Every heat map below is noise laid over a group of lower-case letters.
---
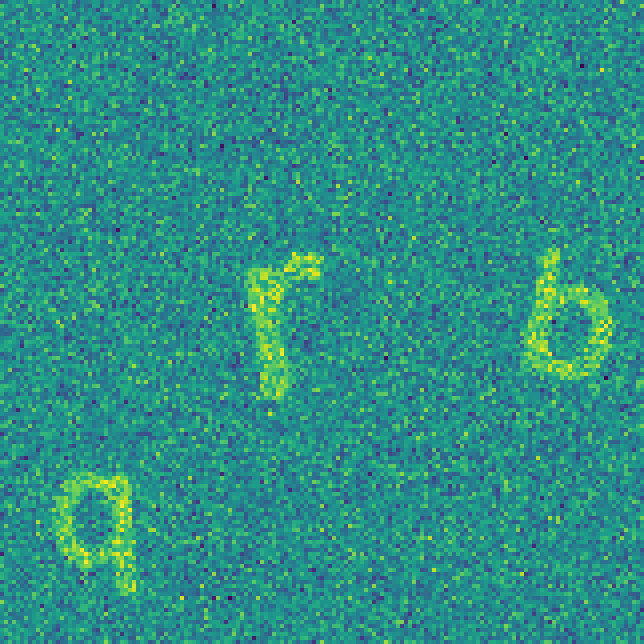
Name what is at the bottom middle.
nothing
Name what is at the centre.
r
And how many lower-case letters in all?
3
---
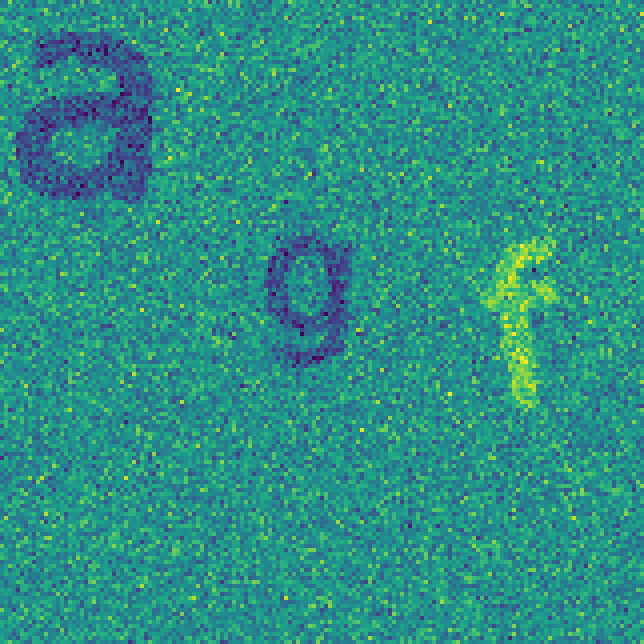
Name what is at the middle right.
f
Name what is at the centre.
g
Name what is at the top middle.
nothing
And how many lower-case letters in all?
3
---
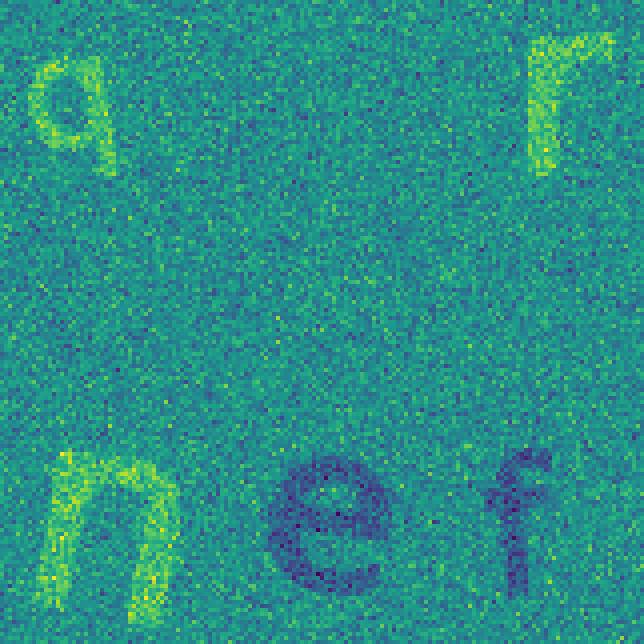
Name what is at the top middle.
nothing
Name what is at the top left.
q
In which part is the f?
bottom right
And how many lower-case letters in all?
5
